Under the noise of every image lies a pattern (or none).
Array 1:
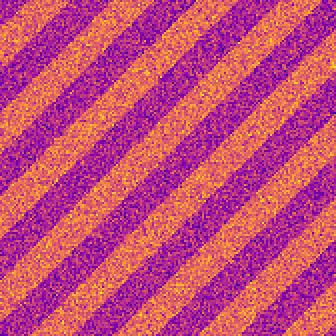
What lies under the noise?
diagonal stripes
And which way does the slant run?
bottom left to top right
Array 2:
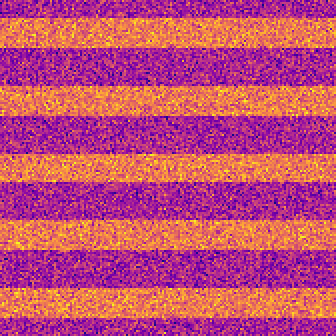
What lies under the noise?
horizontal stripes
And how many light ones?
5
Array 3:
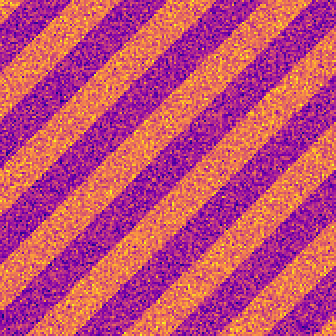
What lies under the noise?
diagonal stripes
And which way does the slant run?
bottom left to top right
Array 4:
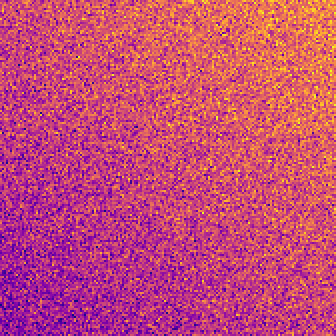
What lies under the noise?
a smooth slope
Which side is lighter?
top right
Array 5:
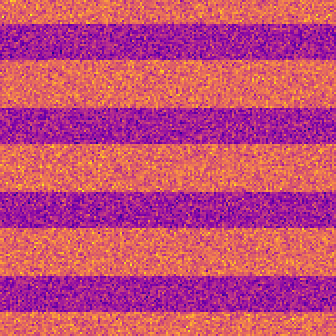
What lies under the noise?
horizontal stripes
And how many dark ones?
4
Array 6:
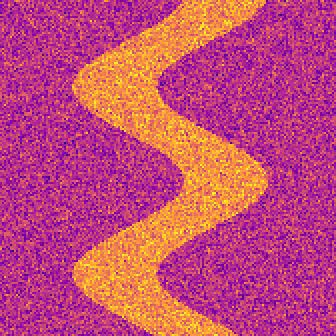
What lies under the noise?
a wavy band
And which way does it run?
top to bottom
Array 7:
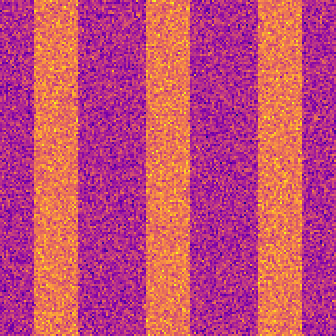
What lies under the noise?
vertical stripes
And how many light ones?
3
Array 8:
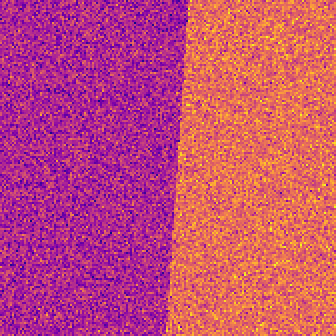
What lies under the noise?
a sharp edge
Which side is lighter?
right
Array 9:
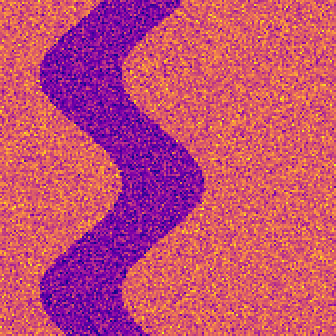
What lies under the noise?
a wavy band
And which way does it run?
top to bottom
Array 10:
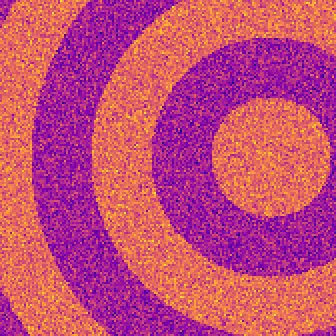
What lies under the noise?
rings round one point
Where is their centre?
middle right
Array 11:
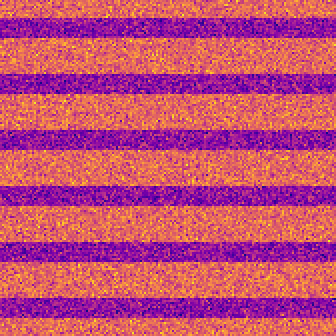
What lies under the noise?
horizontal stripes
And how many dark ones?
6
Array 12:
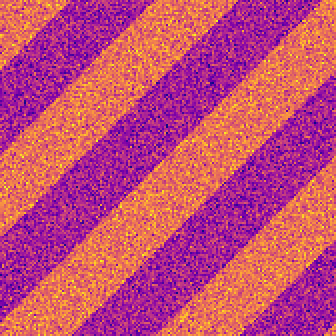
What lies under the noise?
diagonal stripes
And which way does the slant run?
bottom left to top right
